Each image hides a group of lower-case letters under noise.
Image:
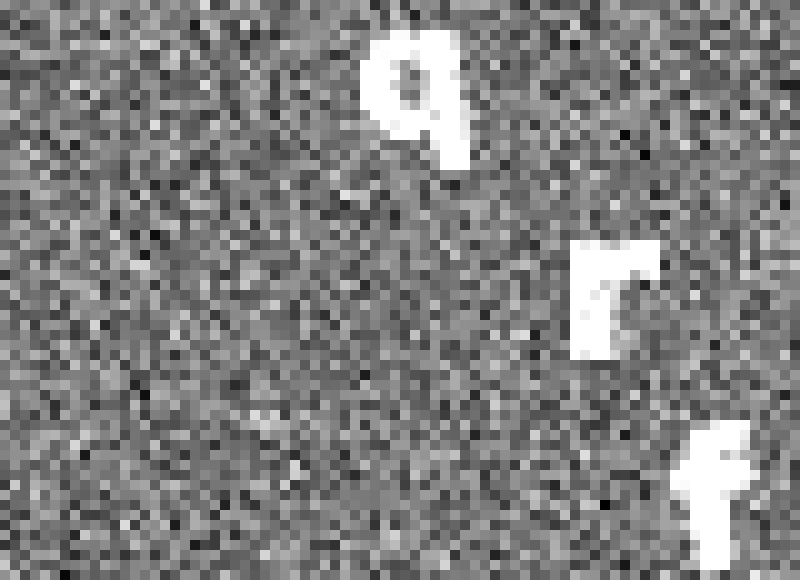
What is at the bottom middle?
nothing
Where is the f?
bottom right
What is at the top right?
nothing
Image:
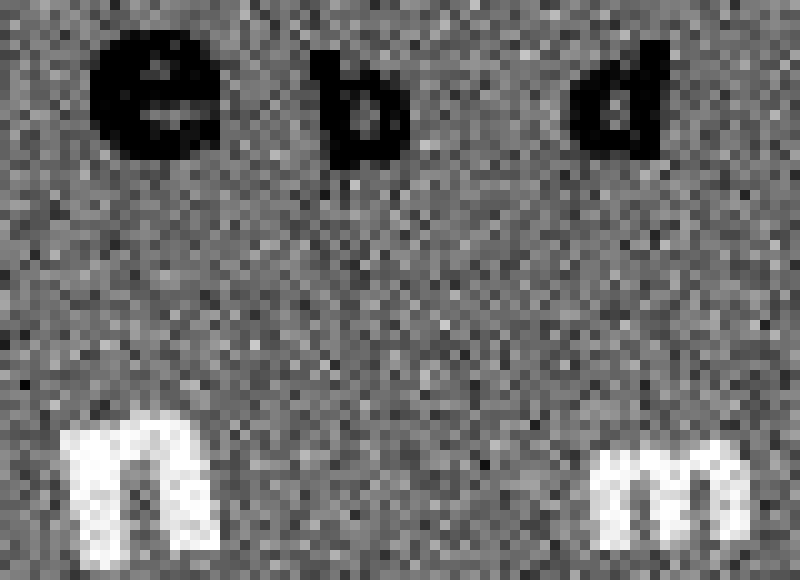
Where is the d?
top right
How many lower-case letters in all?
5
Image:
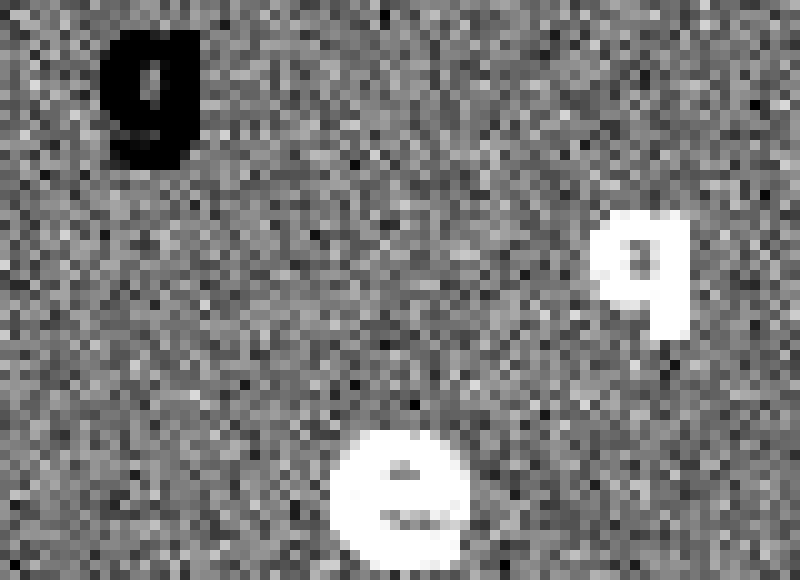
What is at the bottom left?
nothing
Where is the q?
middle right
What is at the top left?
g
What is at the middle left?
nothing
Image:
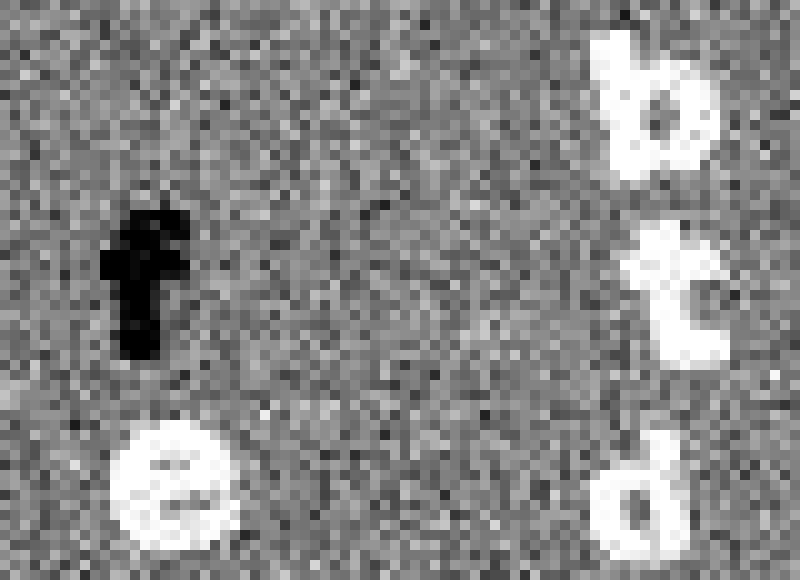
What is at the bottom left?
e
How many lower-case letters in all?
5
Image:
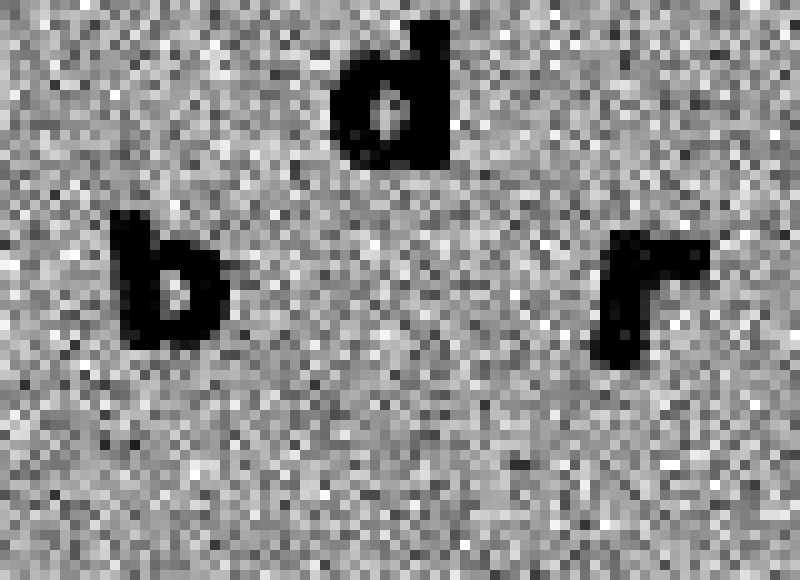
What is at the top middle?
d
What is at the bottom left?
nothing
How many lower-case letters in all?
3
